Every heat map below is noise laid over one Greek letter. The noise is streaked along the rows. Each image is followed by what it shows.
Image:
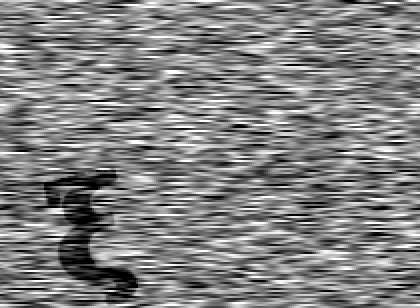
xi
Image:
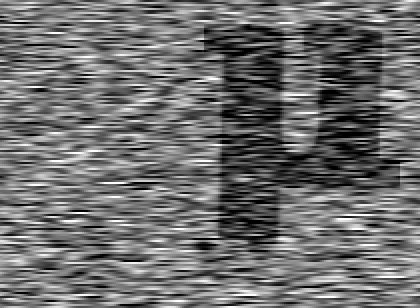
mu
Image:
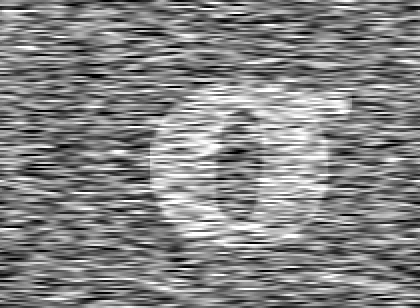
sigma
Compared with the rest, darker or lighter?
lighter
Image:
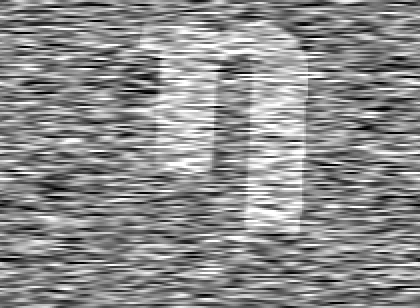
eta
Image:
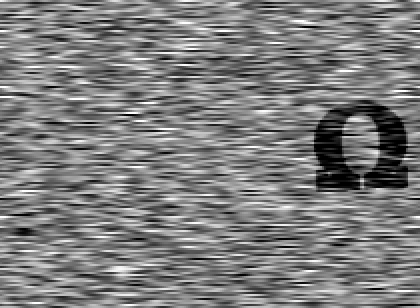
omega
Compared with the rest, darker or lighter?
darker
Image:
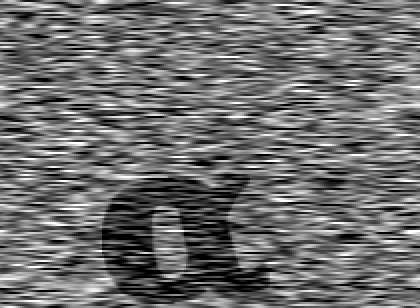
alpha
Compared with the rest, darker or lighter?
darker
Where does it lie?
bottom middle
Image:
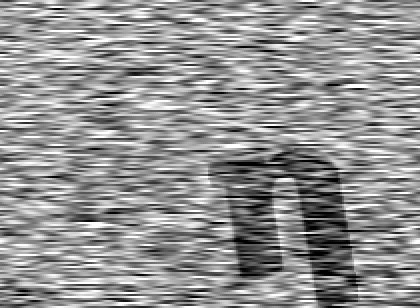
eta
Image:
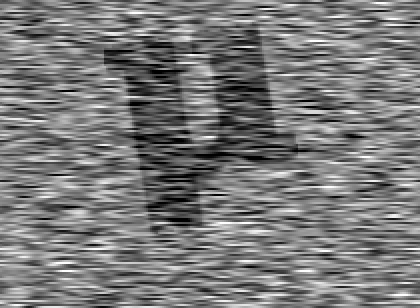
mu
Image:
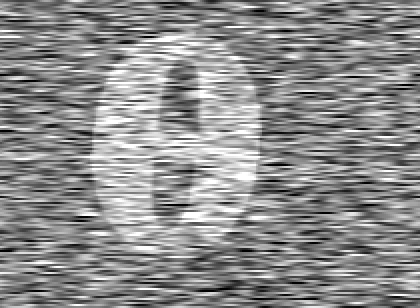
theta
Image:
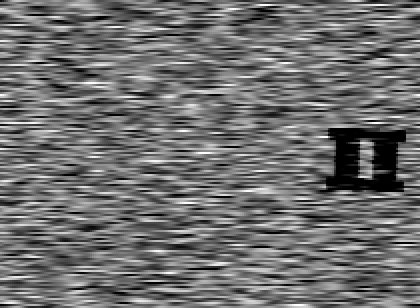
pi
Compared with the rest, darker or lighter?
darker
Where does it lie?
middle right
